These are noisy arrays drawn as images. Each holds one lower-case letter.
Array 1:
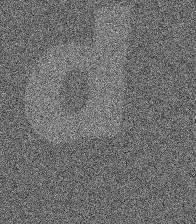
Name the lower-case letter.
d
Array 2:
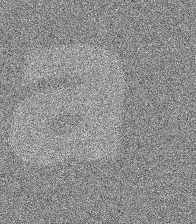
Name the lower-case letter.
a
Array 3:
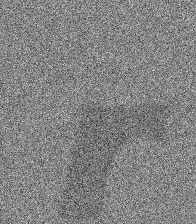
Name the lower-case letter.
r
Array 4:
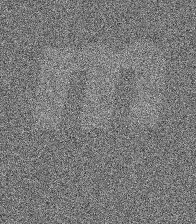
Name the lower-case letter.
m
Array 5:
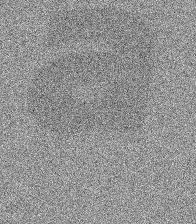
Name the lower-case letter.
a
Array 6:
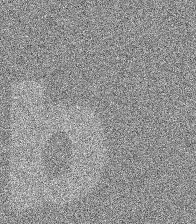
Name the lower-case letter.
b
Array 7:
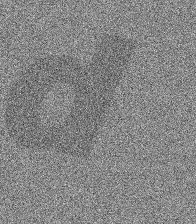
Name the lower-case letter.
d
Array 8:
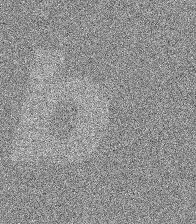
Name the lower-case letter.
b
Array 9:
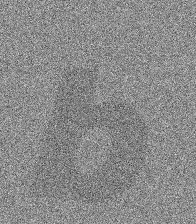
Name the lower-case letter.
b
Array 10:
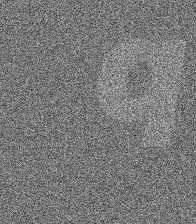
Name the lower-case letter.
q
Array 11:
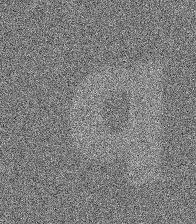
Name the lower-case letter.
q
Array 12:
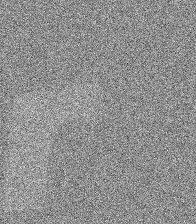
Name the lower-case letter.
r
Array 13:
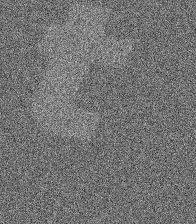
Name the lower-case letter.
t
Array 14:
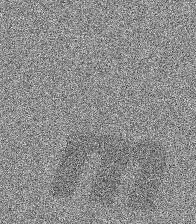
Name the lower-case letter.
m
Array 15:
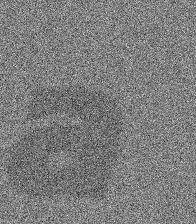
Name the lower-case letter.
a
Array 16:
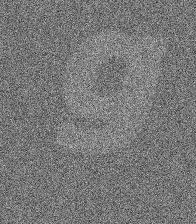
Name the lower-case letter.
g
